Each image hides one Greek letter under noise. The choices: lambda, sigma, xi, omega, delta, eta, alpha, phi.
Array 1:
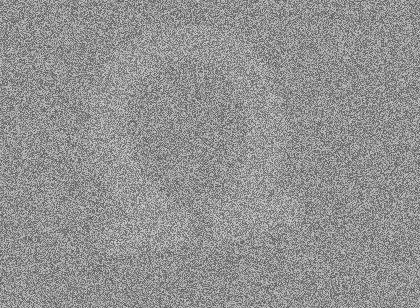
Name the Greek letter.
omega
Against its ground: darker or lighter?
lighter
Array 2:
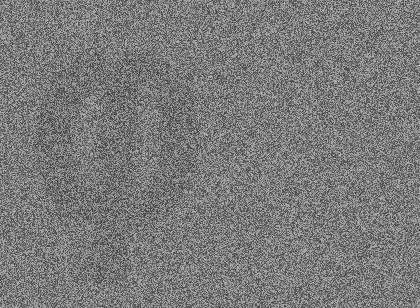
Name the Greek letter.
phi
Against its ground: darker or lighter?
darker
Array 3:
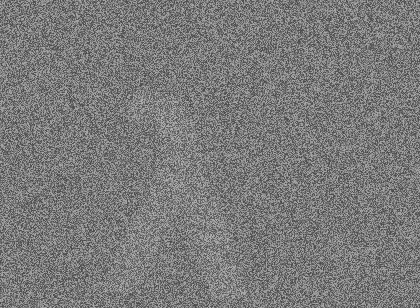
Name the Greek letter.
lambda
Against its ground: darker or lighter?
lighter
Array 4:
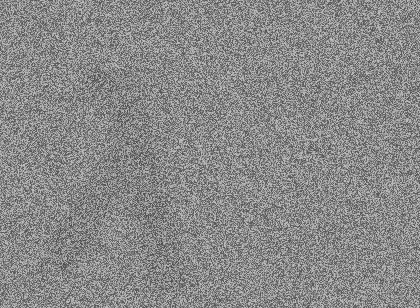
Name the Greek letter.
lambda
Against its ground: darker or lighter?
darker
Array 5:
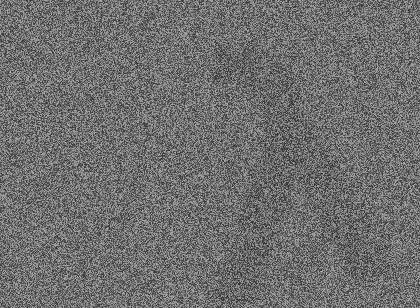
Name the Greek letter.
lambda
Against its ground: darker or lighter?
darker
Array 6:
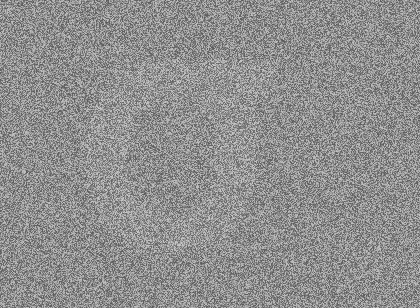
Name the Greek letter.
sigma
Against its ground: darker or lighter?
lighter
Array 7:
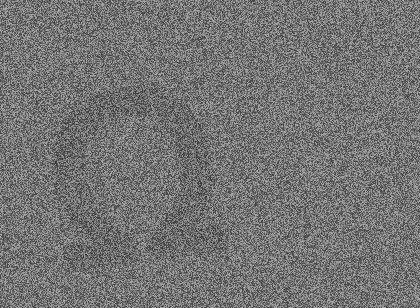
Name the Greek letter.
omega
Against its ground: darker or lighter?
darker
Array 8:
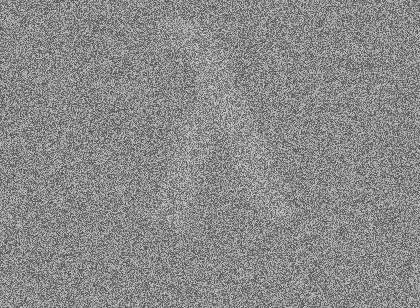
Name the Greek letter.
lambda
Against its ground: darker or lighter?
lighter
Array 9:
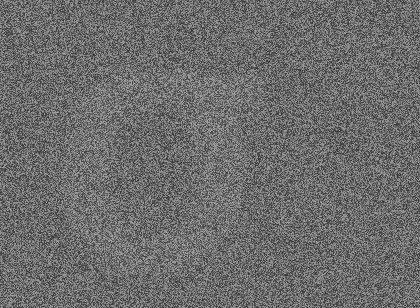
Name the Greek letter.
sigma
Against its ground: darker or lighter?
lighter
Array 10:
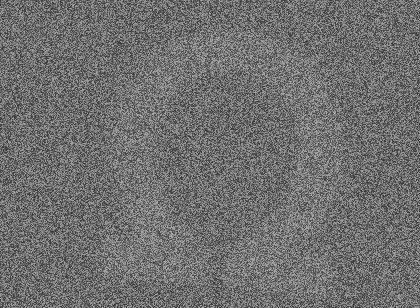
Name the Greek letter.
omega
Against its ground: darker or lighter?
lighter
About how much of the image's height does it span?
nearly all
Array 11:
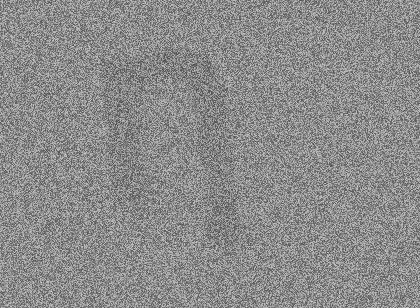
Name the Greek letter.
eta
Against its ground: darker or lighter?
darker
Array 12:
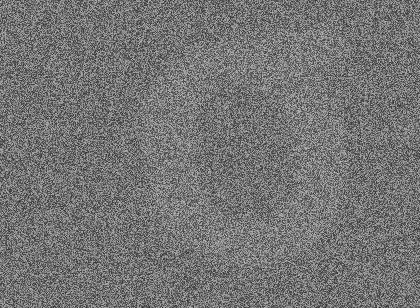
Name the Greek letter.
sigma
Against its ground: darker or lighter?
lighter
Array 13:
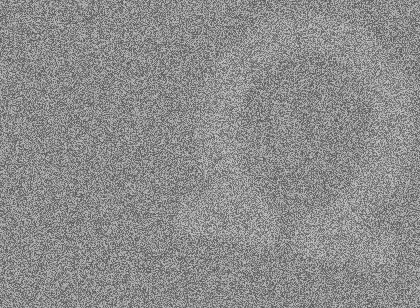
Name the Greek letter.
omega
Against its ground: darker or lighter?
lighter
